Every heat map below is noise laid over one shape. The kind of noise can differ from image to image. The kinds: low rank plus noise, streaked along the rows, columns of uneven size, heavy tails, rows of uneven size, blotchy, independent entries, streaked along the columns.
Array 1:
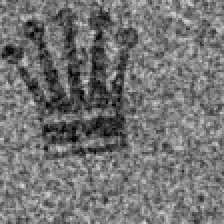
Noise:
blotchy
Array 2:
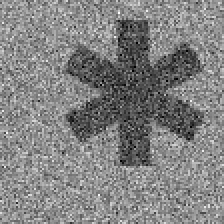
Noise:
independent entries
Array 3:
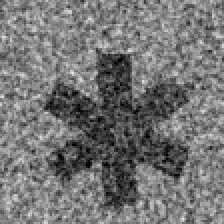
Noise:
blotchy
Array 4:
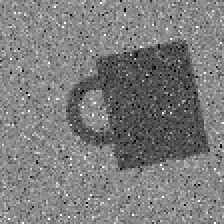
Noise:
heavy tails
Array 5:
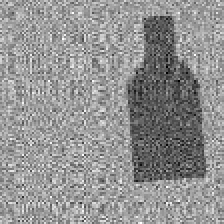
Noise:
low rank plus noise
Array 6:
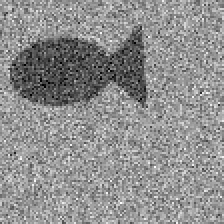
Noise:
independent entries
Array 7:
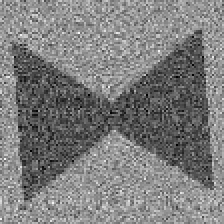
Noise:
low rank plus noise
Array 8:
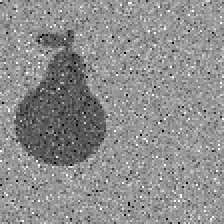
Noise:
heavy tails
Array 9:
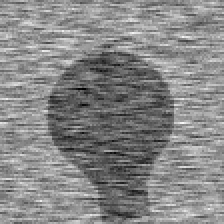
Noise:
streaked along the rows
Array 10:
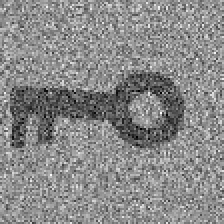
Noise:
low rank plus noise
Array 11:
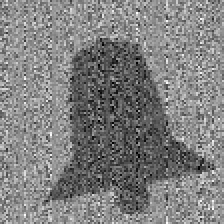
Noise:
columns of uneven size
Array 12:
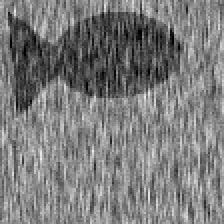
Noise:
streaked along the columns
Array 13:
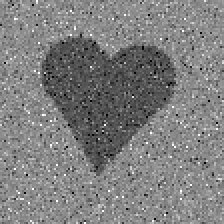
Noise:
heavy tails
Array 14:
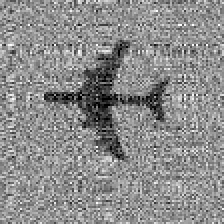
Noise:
low rank plus noise
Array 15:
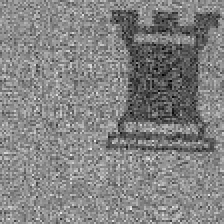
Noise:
low rank plus noise
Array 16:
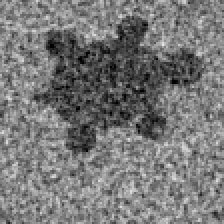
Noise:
blotchy
